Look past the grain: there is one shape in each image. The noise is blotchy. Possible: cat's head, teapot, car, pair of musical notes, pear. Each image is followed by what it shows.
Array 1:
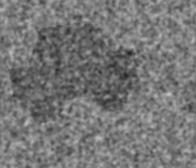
car
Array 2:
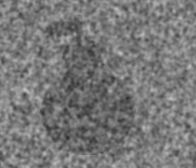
pear
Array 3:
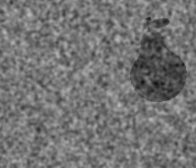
pear
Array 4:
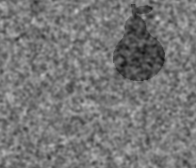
pear
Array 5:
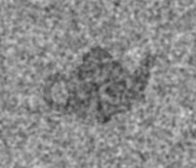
teapot
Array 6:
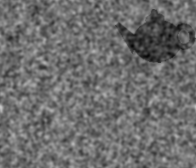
teapot
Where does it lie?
top right
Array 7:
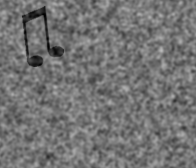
pair of musical notes
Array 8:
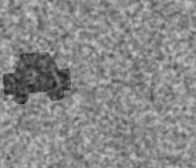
car
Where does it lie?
middle left
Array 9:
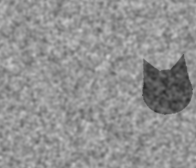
cat's head
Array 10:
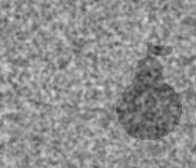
pear
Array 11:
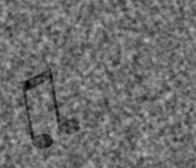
pair of musical notes
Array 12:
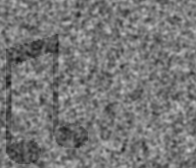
pair of musical notes
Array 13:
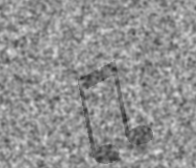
pair of musical notes
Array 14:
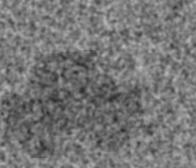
car
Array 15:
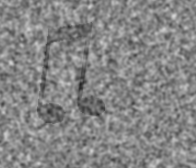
pair of musical notes
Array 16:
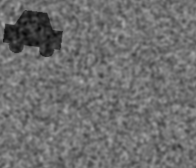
car
